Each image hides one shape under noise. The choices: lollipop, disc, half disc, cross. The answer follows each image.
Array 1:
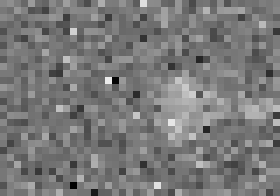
lollipop
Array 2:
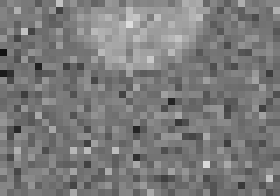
half disc
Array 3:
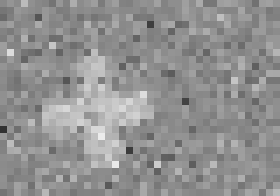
cross
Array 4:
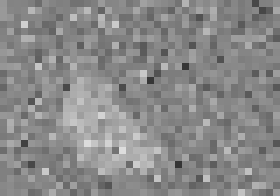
half disc
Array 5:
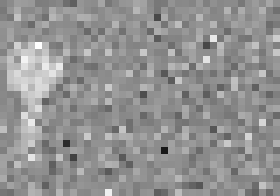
lollipop
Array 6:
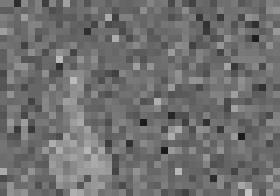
lollipop
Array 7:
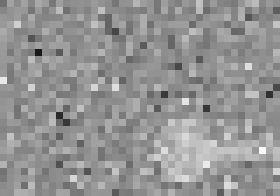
lollipop
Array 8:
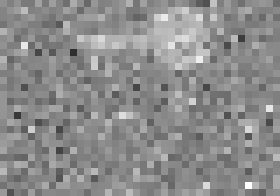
lollipop
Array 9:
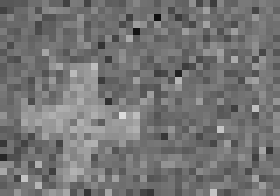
cross
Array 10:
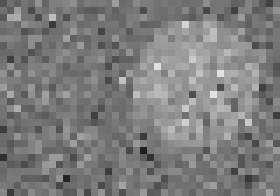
disc
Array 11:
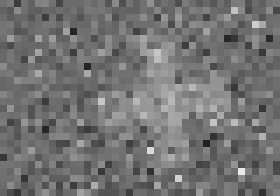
cross
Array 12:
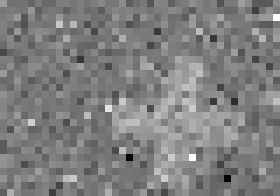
cross
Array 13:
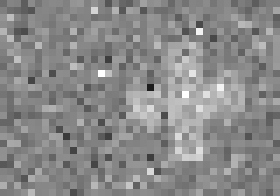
cross
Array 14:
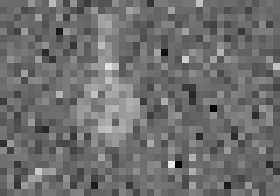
lollipop
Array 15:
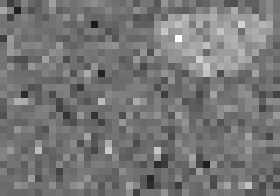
half disc
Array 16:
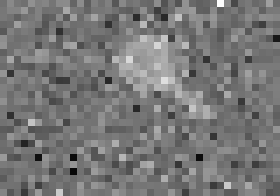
lollipop
